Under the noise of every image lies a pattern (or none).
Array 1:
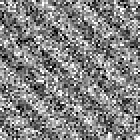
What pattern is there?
diagonal stripes
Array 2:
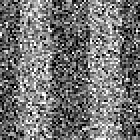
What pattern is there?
vertical stripes
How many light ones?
2
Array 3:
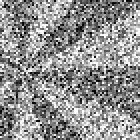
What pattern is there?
spokes from one point
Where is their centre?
middle left
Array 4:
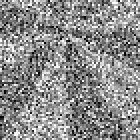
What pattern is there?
spokes from one point
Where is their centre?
top middle
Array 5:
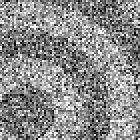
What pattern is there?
rings round one point
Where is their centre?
bottom left
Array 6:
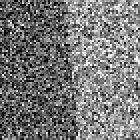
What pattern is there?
a sharp edge
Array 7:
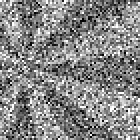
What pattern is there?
spokes from one point
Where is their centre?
middle left
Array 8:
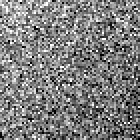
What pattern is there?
a smooth slope
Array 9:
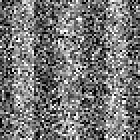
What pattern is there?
vertical stripes
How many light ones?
3
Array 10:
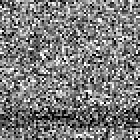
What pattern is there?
one horizontal stripe
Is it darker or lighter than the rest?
darker
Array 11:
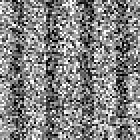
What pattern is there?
vertical stripes
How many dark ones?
4
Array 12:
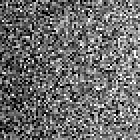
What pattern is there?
a smooth slope
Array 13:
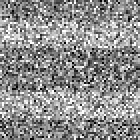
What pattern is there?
horizontal stripes
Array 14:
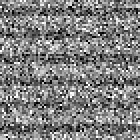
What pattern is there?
horizontal stripes
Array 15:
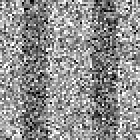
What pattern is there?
vertical stripes
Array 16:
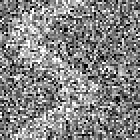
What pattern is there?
a wavy band
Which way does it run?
top to bottom
